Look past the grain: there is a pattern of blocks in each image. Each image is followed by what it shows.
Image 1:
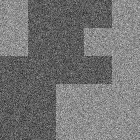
no symmetry
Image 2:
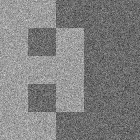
top and bottom mirror each other
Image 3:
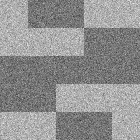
the same after a half turn
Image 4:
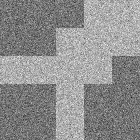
mirrored about the diagonal from the bottom left
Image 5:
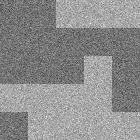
no symmetry
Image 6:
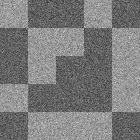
mirrored about the diagonal from the top left
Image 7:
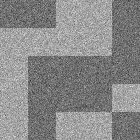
no symmetry
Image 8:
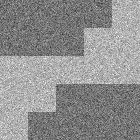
the same after a half turn
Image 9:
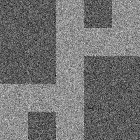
the same after a half turn
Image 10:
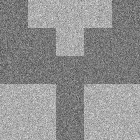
left and right mirror each other
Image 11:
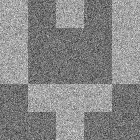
left and right mirror each other
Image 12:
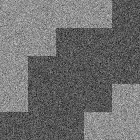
mirrored about the diagonal from the top left
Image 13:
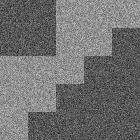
mirrored about the diagonal from the top left
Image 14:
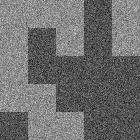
no symmetry
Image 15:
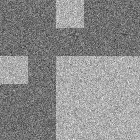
mirrored about the diagonal from the top left
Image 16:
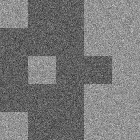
top and bottom mirror each other
